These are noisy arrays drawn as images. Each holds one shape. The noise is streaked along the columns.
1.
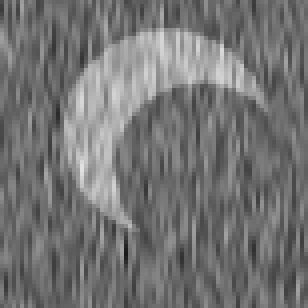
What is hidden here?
light crescent
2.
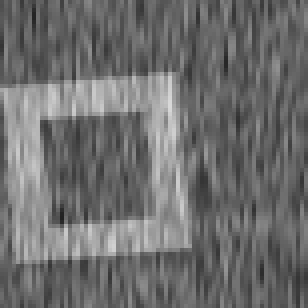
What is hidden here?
light square frame
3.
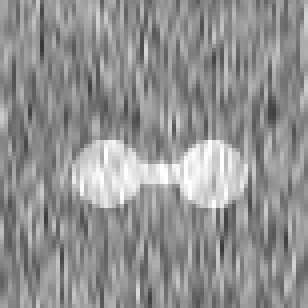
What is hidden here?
light dumbbell
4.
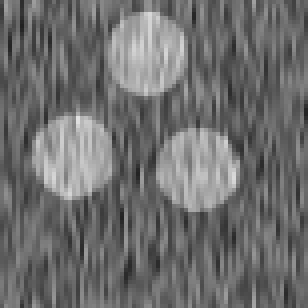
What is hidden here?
light three dots
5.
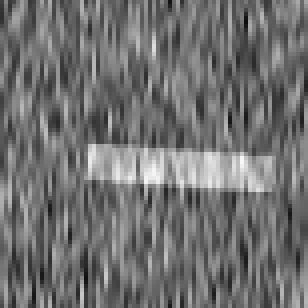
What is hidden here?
light bar
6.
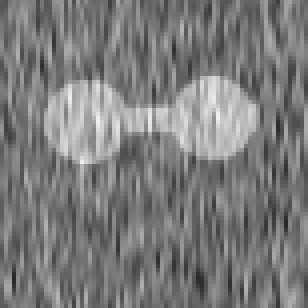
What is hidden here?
light dumbbell
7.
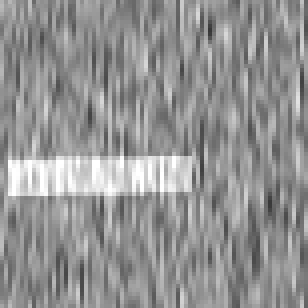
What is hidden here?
light bar
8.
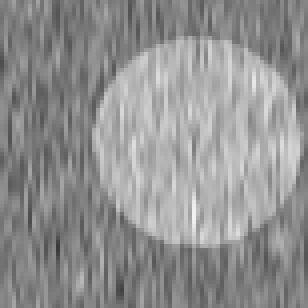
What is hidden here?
light disc
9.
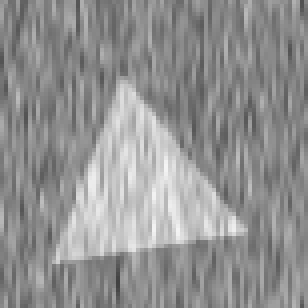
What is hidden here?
light triangle
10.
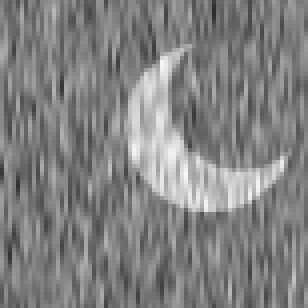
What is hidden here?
light crescent
